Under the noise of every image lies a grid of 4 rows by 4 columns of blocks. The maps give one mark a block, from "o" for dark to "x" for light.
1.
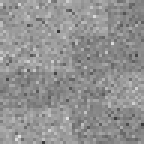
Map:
xxxo
xxoo
ooox
xxoo
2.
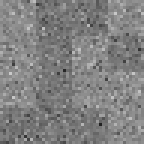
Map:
xoox
xoxo
xoxx
ooox
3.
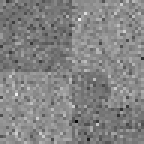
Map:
ooxx
ooxx
xxox
xxoo
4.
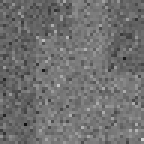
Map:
ooxo
oxxo
oxxx
oxxx
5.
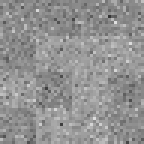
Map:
oooo
oxxx
xoxo
oxxo
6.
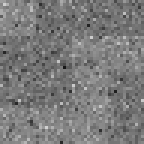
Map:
xooo
ooxx
ooxo
xxxo
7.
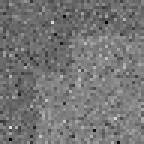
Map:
oooo
ooxx
oxxx
oxxx
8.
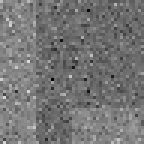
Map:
xooo
xooo
xooo
xoxx
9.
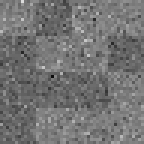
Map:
xoxx
oxxo
ooox
oxxx
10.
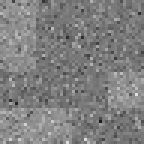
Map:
xooo
xooo
ooox
xxoo
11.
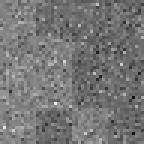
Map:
xooo
xxoo
xxoo
xoxo
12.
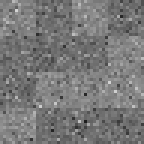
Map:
xoxo
ooox
oxxx
xooo
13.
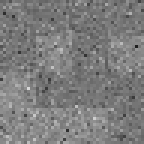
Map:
oooo
oxox
xooo
xxxo
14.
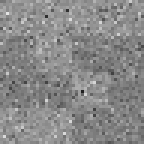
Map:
xxxx
oxoo
ooxo
xxoo
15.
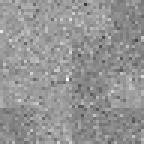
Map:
xxxo
xxoo
xxox
oxoo
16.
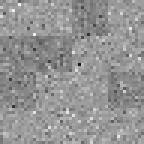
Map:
xxox
ooxx
oxxo
xxxx
